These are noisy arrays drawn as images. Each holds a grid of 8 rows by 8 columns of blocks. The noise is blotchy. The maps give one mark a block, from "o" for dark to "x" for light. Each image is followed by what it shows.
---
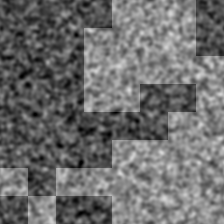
o o o o x x x o
o o o x x x x o
o o o x x x x x
o o o x x o o x
o o o o o o x x
o o o o x x x x
x o x x x x x x
o x o o x x x x
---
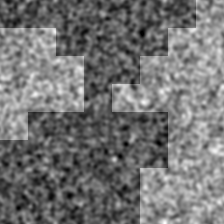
o o o o o o o x
x x o o o o x x
x x x o o x x x
x x x o x x x x
x o o o o o x x
o o o o o o x x
o o o o o x x x
o o o o o x x x
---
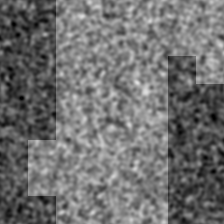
o o x x x x x x
o o x x x x x x
o o x x x x o x
o o x x x x o o
o o x x x x o o
o x x x x x o o
o x x x x x o o
o o x x x x o o
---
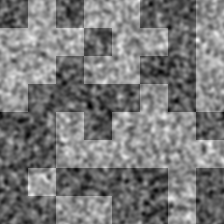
o x o x x o o x
x x x o x x o x
x x o x x o o x
x o o o o x o x
o o x o x x x o
o o x x x x x x
o x o o o o x o
o o x x o o x o
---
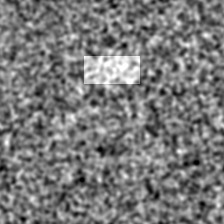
o o o o o o o o
o o o o o o o o
o o o x x o o o
o o o o o o o o
o o o o o o o o
o o o o o o o o
o o o o o o o o
o o o o o o o o
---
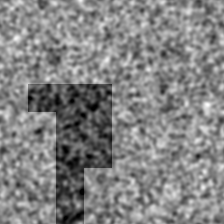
x x x x x x x x
x x x x x x x x
x x x x x x x x
x o o o x x x x
x x o o x x x x
x x o o x x x x
x x o x x x x x
x x o x x x x x
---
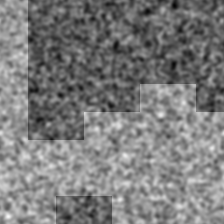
x o o o o o o o
x o o o o o o o
x o o o o o o o
x o o o o x x o
x o o x x x x x
x x x x x x x x
x x x x x x x x
x x o o x x x x
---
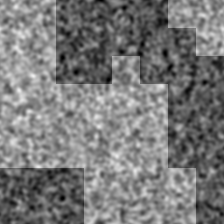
x x o o o o x x
x x o o o o o x
x x o o x o o o
x x x x x x o o
x x x x x x o o
x x x x x x o o
o o o x x x x o
o o o x x x x o
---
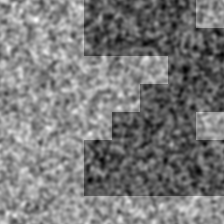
x x x o o o o x
x x x o o o o o
x x x x x x o o
x x x x x o o o
x x x x o o o x
x x x o o o o o
x x x o o o o o
x x x x x x x x
